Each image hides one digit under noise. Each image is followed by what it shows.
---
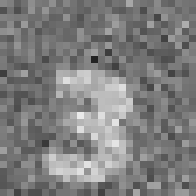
3
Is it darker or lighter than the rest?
lighter
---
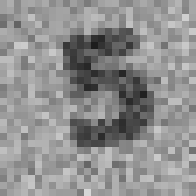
5
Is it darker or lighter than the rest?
darker
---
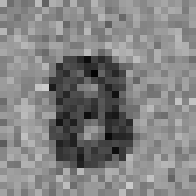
8
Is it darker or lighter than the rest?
darker
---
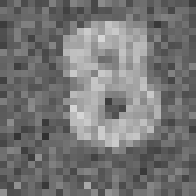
8
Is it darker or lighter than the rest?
lighter
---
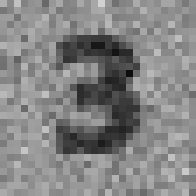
3
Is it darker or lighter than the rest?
darker
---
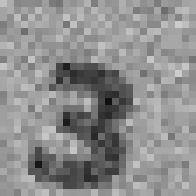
3
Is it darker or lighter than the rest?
darker
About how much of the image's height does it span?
two thirds
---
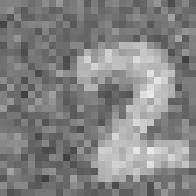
2
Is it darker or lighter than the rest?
lighter
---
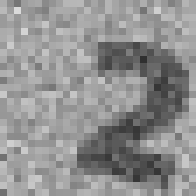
2
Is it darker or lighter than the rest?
darker
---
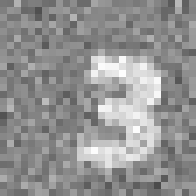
3
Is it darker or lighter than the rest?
lighter
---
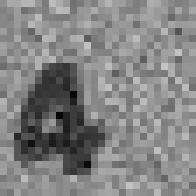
4
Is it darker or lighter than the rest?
darker
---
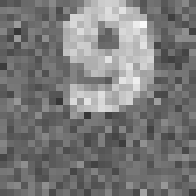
9
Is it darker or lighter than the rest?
lighter
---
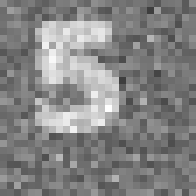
5
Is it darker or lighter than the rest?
lighter
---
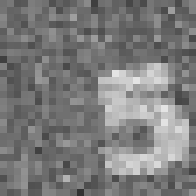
5
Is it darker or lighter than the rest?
lighter
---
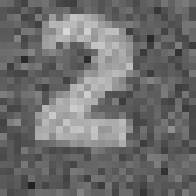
2
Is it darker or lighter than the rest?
lighter
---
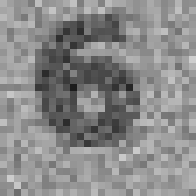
6
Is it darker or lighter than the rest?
darker
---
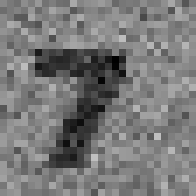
7
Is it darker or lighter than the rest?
darker
